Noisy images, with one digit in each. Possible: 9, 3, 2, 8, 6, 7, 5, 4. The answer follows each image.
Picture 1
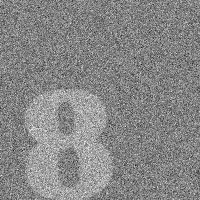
8
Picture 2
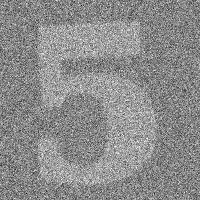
5
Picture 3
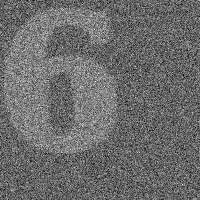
6
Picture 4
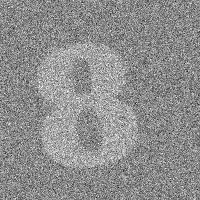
8
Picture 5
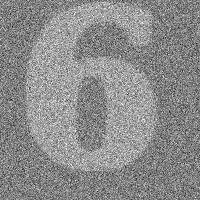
6
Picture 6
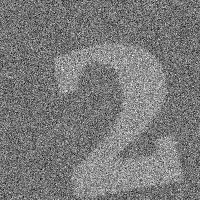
2
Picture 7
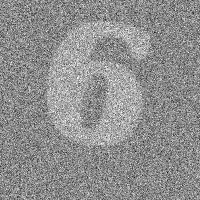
6
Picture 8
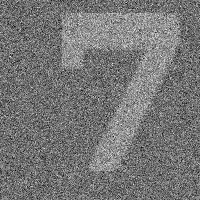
7
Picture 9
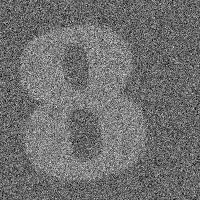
8
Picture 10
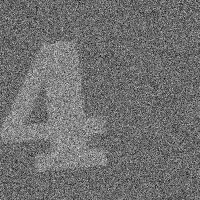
4
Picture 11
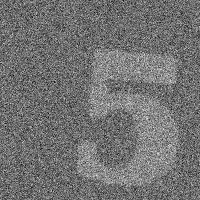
5
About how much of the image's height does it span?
two thirds
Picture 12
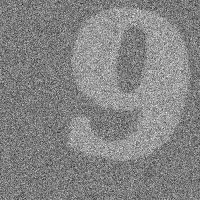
9
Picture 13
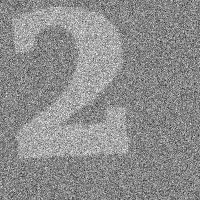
2
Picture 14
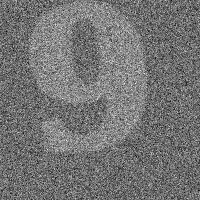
9
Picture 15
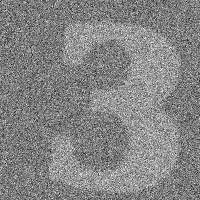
3
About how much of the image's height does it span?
nearly all
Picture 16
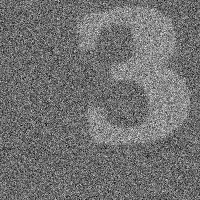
3
